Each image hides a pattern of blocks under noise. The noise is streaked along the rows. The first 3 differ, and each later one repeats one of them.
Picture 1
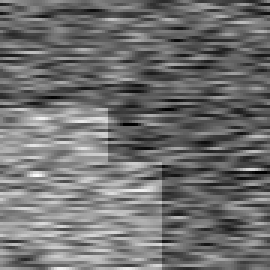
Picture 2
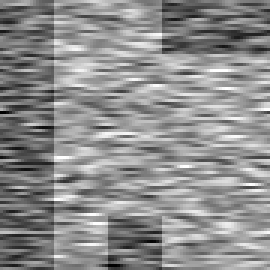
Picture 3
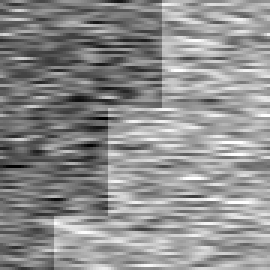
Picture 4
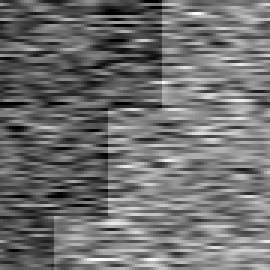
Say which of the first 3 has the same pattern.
3
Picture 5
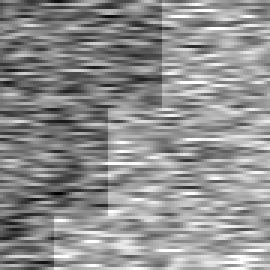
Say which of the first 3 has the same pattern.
3
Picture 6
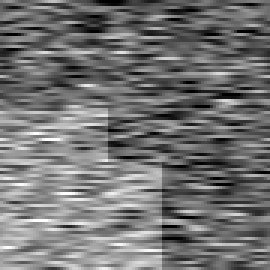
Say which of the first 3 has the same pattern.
1
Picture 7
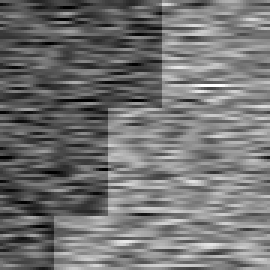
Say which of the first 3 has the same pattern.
3
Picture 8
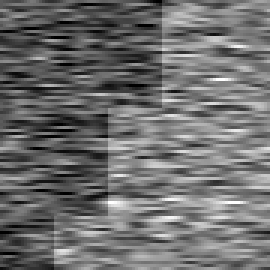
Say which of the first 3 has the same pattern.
3
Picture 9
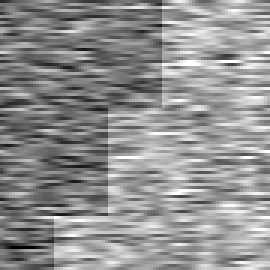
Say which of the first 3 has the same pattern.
3
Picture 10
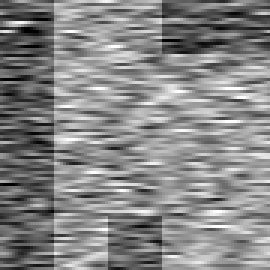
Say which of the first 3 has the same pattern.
2
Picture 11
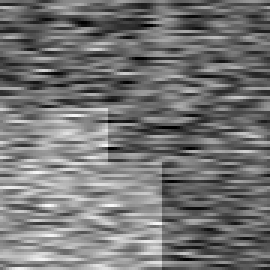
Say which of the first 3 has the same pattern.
1
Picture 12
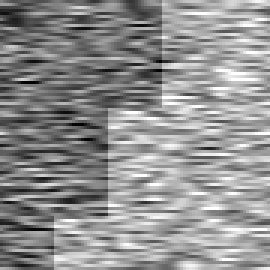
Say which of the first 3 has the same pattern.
3
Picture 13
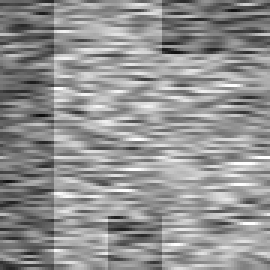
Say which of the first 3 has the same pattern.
2
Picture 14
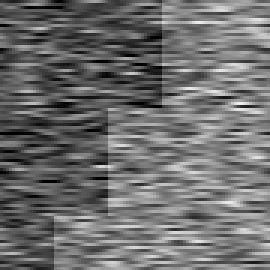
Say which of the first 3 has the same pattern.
3
